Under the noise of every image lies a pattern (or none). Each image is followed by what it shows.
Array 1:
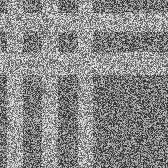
bands of rows crossing bands of columns
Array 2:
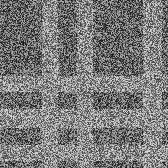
bands of rows crossing bands of columns
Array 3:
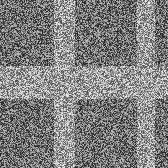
bands of rows crossing bands of columns
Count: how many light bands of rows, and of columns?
1 and 2
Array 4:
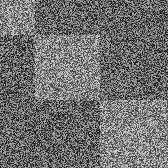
blocks along the diagonal
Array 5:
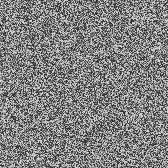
only noise
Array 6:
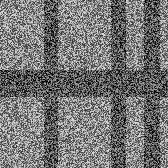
bands of rows crossing bands of columns
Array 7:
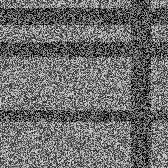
bands of rows crossing bands of columns
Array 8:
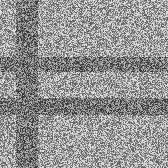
bands of rows crossing bands of columns
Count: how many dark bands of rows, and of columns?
2 and 1
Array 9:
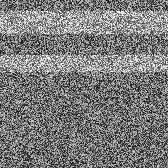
bands of rows
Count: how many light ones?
2
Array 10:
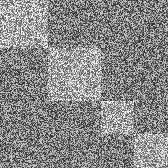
blocks along the diagonal
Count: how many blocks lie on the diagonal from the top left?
4
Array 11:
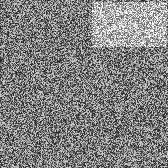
one block
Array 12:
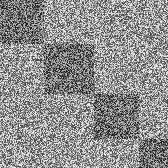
blocks along the diagonal
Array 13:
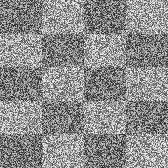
a checkerboard
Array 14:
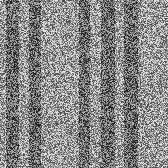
bands of columns
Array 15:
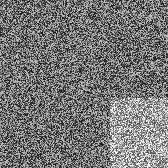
one block
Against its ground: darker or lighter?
lighter
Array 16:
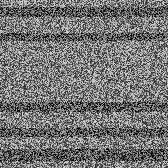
bands of rows
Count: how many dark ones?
5
